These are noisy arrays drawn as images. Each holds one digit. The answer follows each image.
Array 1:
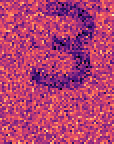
dark 3
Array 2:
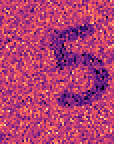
dark 5
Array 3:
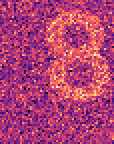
light 8
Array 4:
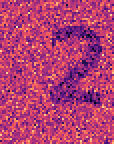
dark 2
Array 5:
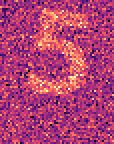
light 5
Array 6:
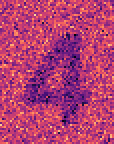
dark 4
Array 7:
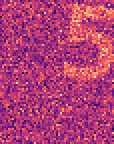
light 5
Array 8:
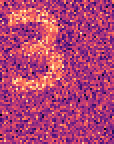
light 3
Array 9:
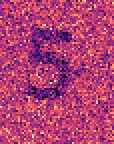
dark 5
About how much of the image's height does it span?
half
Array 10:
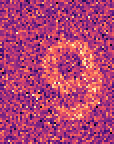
light 9
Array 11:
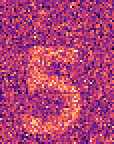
light 5
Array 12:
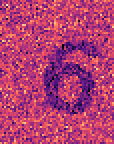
dark 6
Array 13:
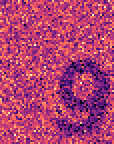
dark 9
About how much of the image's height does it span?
half
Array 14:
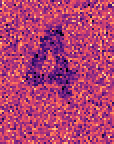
dark 4
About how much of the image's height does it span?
half
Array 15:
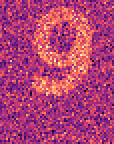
light 9
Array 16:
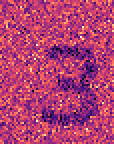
dark 3
